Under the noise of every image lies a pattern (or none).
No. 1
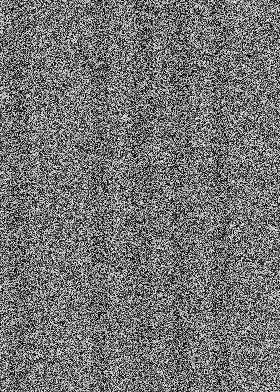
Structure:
bands of columns
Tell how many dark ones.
5
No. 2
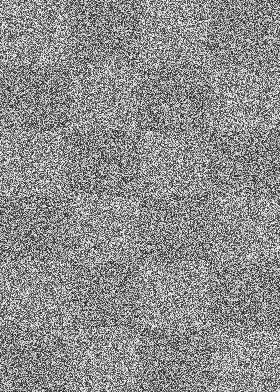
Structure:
a checkerboard
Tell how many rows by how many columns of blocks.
6 by 4
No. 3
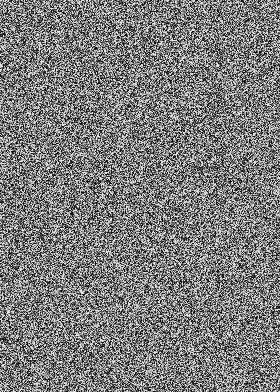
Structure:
only noise
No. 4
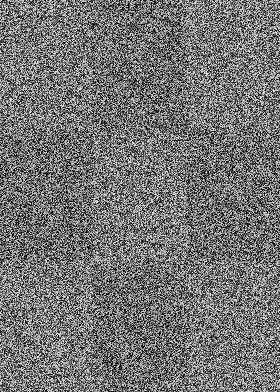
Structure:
a checkerboard
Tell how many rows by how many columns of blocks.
3 by 3
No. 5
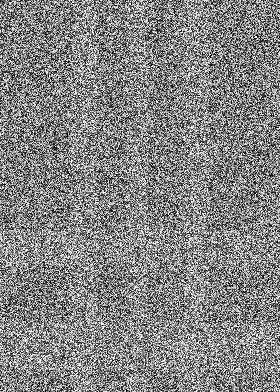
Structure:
bands of rows crossing bands of columns
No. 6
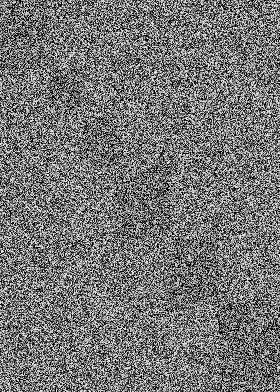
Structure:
blocks along the diagonal
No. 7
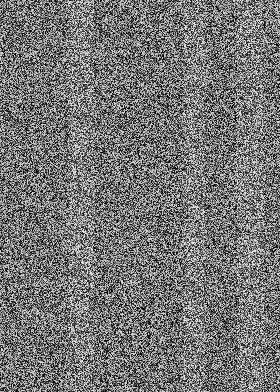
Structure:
bands of columns
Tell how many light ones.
3
